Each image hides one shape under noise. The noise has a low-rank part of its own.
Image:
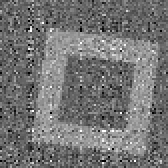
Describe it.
light square frame
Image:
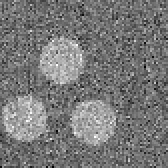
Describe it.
light three dots
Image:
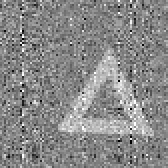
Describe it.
light triangle frame
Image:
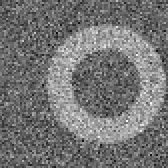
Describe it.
light ring
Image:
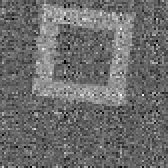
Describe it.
light square frame
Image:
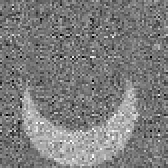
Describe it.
light crescent
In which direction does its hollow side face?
up
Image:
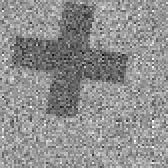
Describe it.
dark cross
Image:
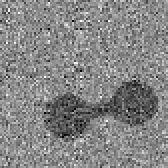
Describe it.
dark dumbbell
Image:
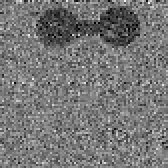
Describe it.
dark dumbbell
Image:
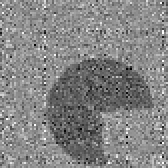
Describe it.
dark disc with a wedge cut out
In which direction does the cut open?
down and right
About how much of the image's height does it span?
two thirds
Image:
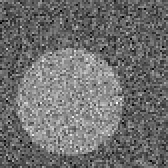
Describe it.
light disc
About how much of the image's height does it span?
two thirds
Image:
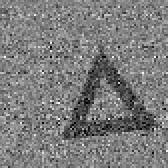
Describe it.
dark triangle frame
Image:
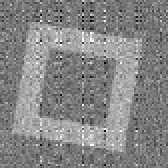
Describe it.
light square frame
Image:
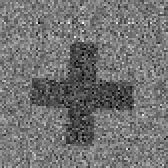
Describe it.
dark cross
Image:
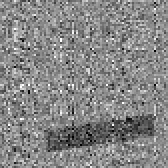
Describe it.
dark bar
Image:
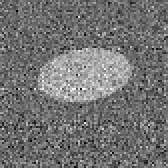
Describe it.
light ellipse
